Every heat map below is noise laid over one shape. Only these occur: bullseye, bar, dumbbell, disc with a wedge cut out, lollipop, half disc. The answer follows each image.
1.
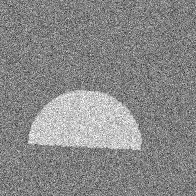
half disc
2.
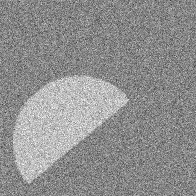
half disc
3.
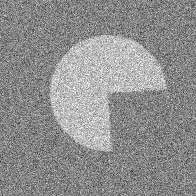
disc with a wedge cut out
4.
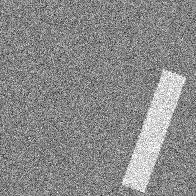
bar
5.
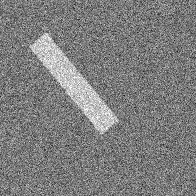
bar
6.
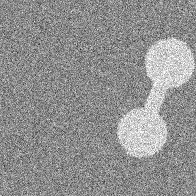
dumbbell
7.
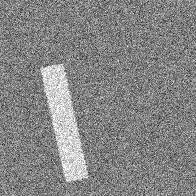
bar
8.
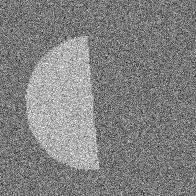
half disc
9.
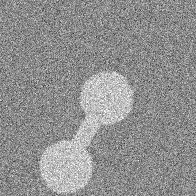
dumbbell
